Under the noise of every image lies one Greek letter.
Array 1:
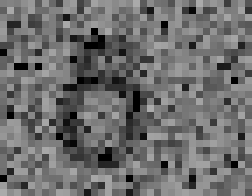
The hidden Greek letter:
delta
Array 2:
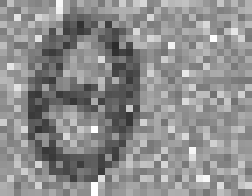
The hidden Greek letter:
theta
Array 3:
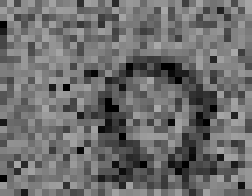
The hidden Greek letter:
omega
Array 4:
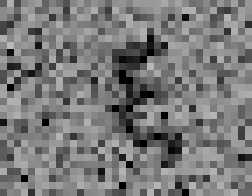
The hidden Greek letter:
xi
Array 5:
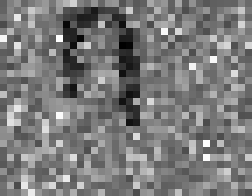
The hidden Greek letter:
eta
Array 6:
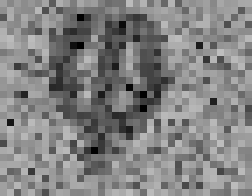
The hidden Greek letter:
phi
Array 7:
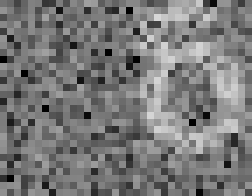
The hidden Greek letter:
delta
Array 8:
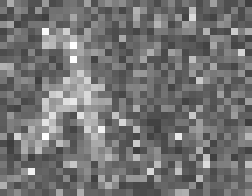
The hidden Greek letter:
lambda
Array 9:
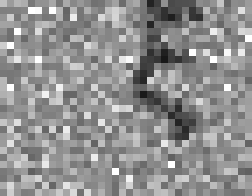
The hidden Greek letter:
xi
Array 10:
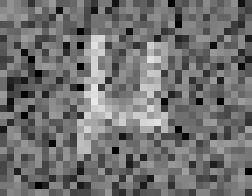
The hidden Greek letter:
mu
